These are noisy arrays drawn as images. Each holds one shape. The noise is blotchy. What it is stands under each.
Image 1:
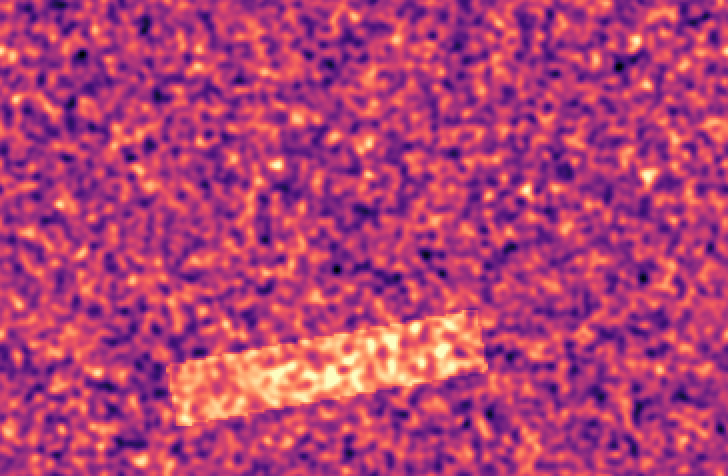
bar
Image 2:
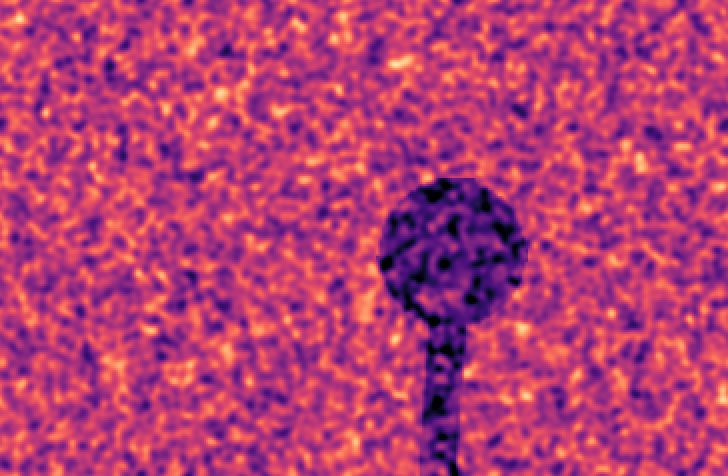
lollipop
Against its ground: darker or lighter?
darker
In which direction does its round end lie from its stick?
up
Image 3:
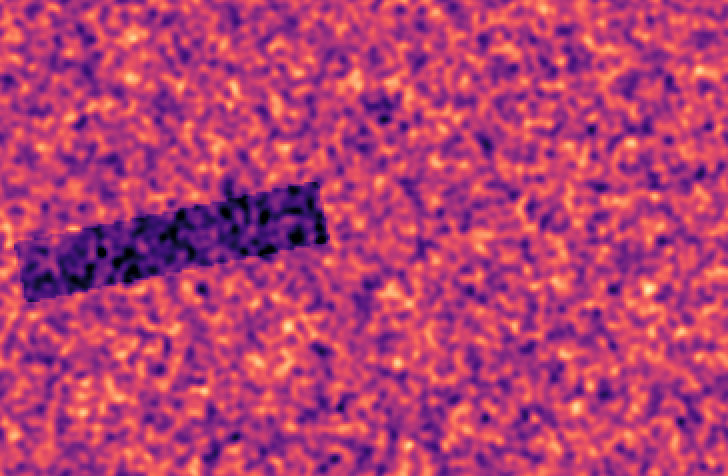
bar
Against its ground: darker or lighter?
darker
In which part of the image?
middle left
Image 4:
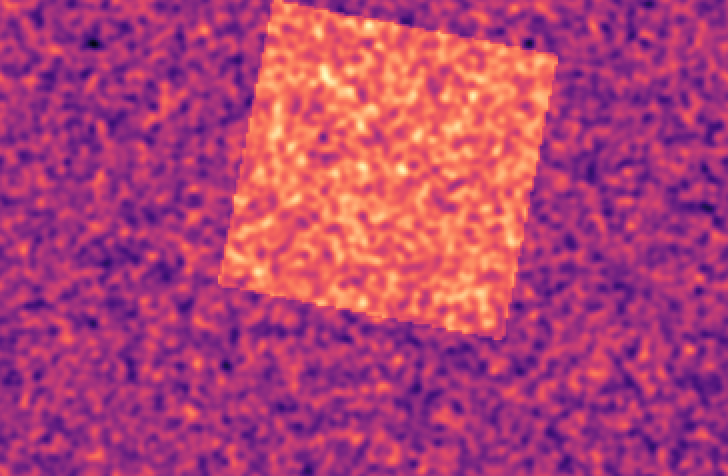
square
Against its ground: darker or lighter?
lighter
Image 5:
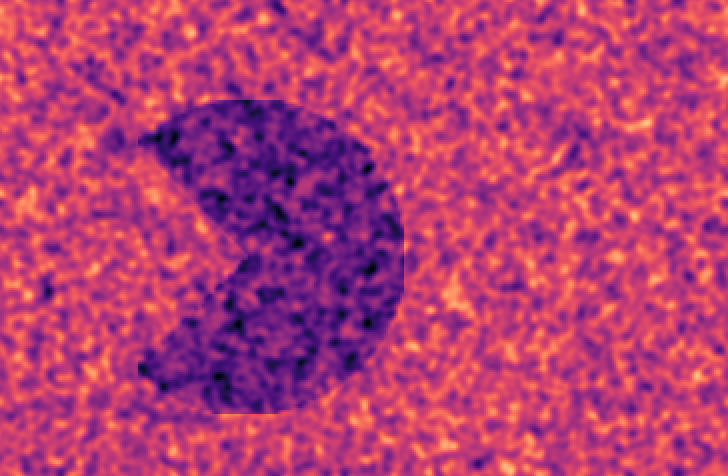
disc with a wedge cut out
